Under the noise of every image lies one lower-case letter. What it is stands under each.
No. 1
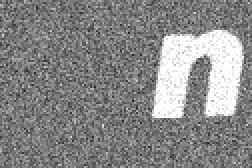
light n
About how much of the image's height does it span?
half
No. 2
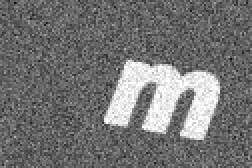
light m
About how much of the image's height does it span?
half
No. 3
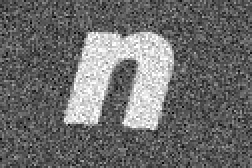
light n
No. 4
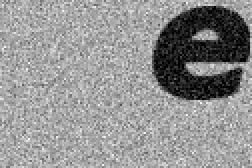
dark e
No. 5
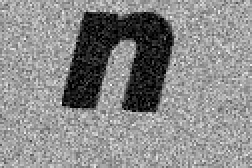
dark n
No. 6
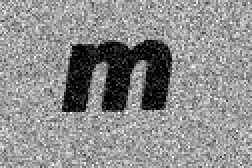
dark m, centre
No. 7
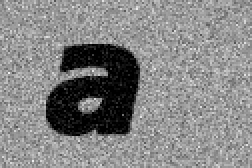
dark a
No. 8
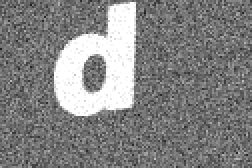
light d
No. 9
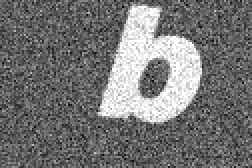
light b
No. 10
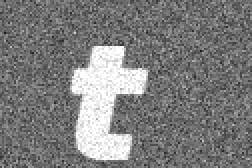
light t
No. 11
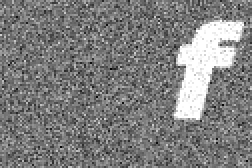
light f
